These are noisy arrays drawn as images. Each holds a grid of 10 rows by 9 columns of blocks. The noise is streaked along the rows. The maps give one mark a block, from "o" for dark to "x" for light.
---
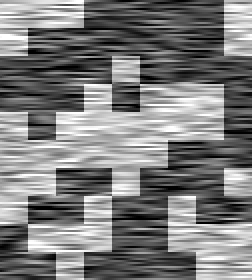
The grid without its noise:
x x x o o o o o x
x o o o o o o o x
o o o o x o o o o
o o o x o x x x o
x o x x x x x x o
x x x x x x o o o
x x o o x o o o x
x o o x o o x o o
o x x x o o x x x
o o x o o o o x x
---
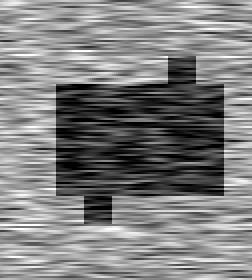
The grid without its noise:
x x x x x x x x x
x x x x x x x x x
x x x x x x o x x
x x o o o o o o x
x x o o o o o o x
x x o o o o o o x
x x o o o o o o x
x x x o x x x x x
x x x x x x x x x
x x x x x x x x x
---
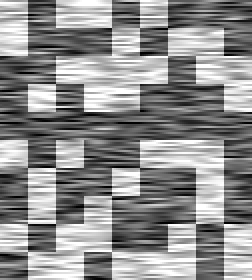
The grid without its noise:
x o x x o x o o o
x o o o x o x x o
o o x x x x o x x
o x o x x o o o x
o o o o o o o o o
x o x o o x x x o
o x o o x o o x o
o x o x o o o x o
x o x x o o x o x
o x x o x x x o x
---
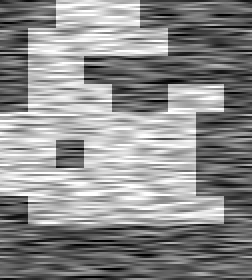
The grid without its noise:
o o x x x o o o o
o x x x x x o o o
o x x o o o o o o
o x x x o o x x o
x x x x x x x o o
x x o x x x x o o
x x x x x x x o o
o x x x x x x x o
o o o o o o o o o
o o o o o o o o o
